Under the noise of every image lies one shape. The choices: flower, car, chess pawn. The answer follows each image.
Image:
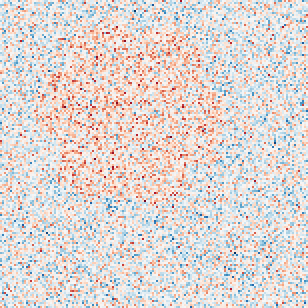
flower
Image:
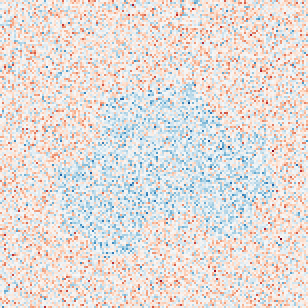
car
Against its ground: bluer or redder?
bluer
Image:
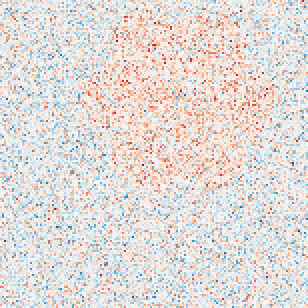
flower
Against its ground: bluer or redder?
redder
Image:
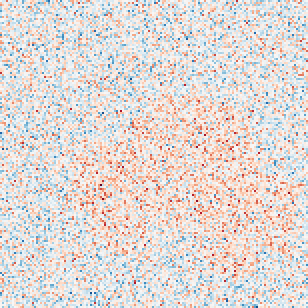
car
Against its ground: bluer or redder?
redder
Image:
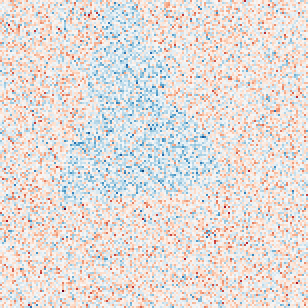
chess pawn
